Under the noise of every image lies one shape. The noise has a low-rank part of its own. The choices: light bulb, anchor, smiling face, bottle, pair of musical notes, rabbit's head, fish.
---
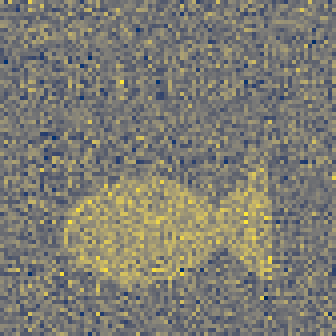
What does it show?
light fish
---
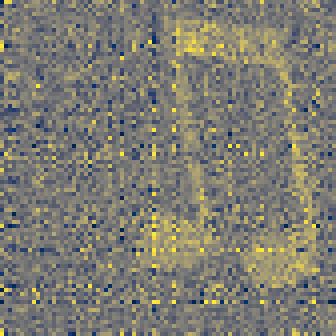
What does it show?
light pair of musical notes
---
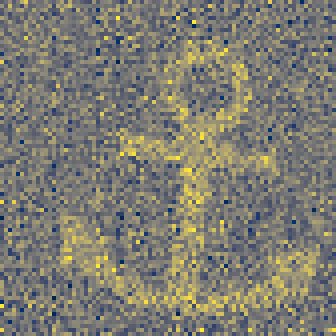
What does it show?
light anchor
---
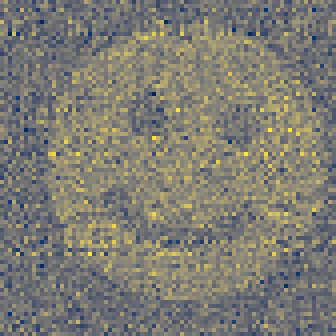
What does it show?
light smiling face
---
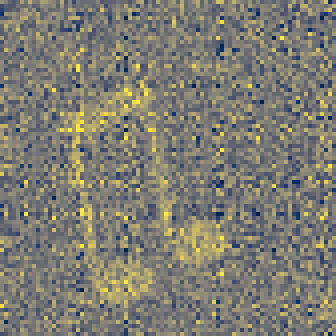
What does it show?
light pair of musical notes
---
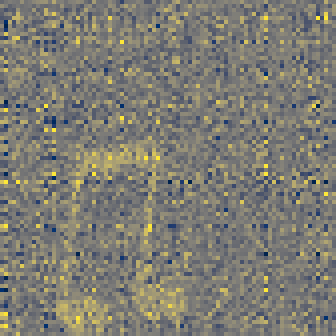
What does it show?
light pair of musical notes
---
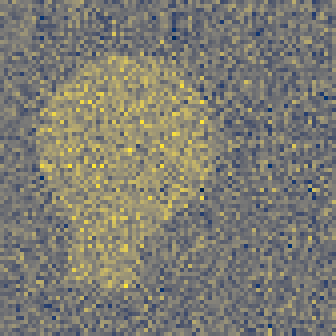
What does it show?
light light bulb
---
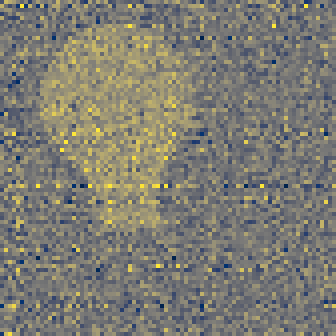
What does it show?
light light bulb
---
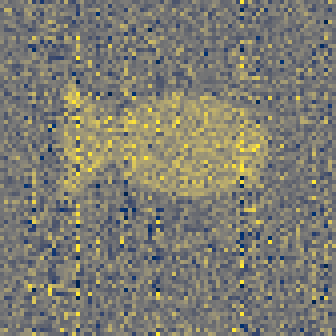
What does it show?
light fish
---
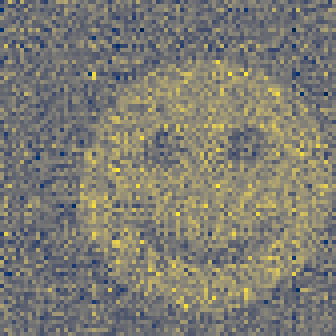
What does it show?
light smiling face
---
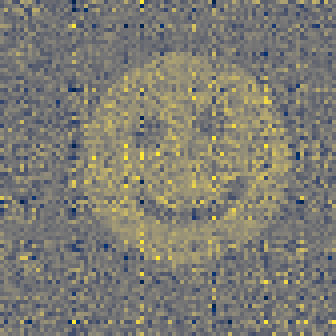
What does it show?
light smiling face
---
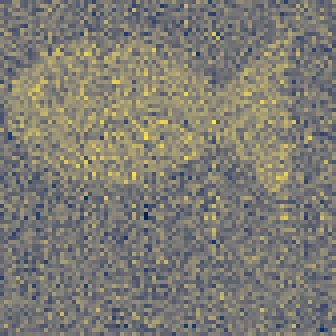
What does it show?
light fish
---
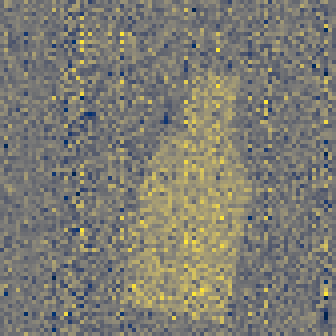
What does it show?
light bottle
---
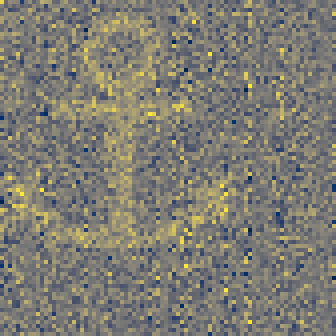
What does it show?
light anchor
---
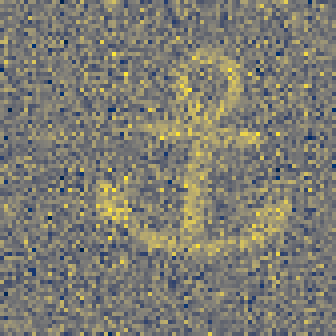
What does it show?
light anchor
